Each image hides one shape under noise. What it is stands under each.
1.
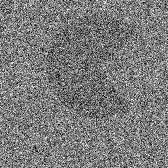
disc with a wedge cut out
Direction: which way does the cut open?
right
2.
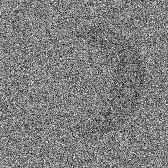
crescent
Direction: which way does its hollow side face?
left
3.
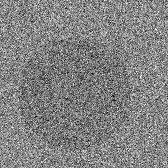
disc
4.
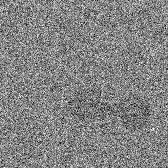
dumbbell
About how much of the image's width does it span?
half
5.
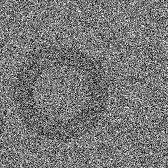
ring
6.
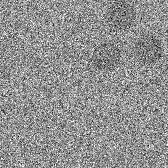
three dots
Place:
top right
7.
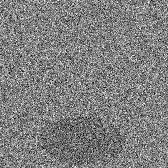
ellipse
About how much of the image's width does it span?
half
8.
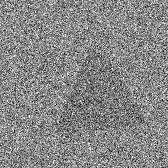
triangle
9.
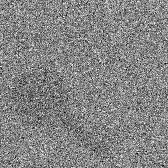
lollipop
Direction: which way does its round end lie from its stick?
up and left
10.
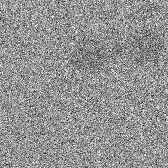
dumbbell
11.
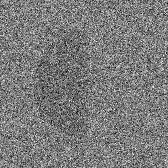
half disc
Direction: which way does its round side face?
left
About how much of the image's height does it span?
two thirds
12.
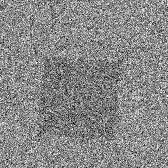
square
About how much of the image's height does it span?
half
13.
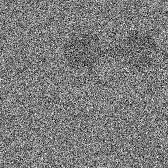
dumbbell
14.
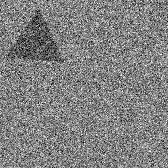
triangle
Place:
top left
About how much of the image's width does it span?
a third
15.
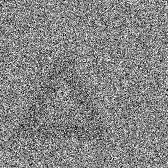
triangle frame
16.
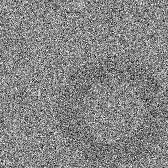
ring
